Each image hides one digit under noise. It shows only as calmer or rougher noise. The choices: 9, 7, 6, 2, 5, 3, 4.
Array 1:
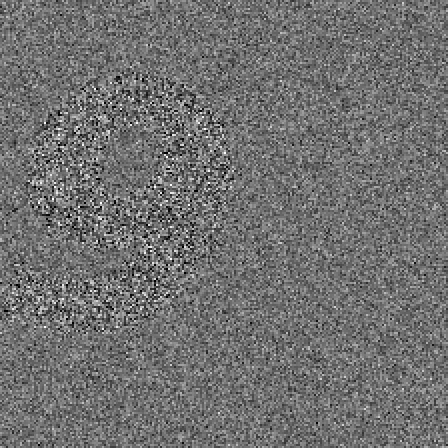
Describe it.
rough 9
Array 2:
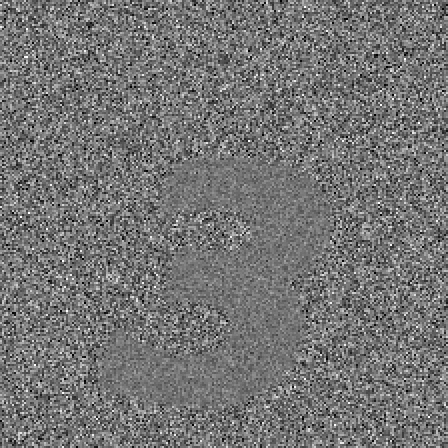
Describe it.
calm 3
